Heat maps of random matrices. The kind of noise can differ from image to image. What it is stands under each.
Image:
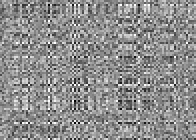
low rank plus noise
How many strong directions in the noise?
one
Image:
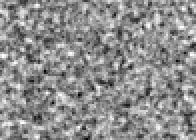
blotchy
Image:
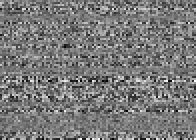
rows of uneven size
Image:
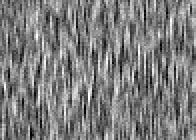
streaked along the columns
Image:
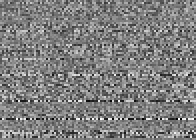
rows of uneven size
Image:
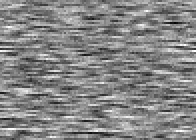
streaked along the rows
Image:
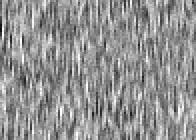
streaked along the columns
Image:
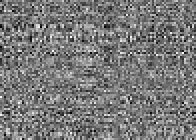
low rank plus noise
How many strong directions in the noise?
three or four
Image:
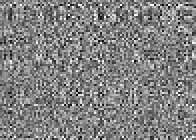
low rank plus noise
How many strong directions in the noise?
three or four
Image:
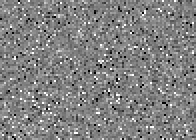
heavy tails
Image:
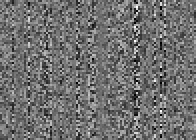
columns of uneven size
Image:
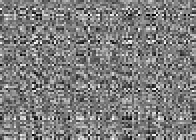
low rank plus noise
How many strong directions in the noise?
two
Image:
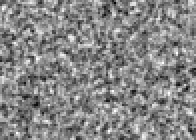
blotchy
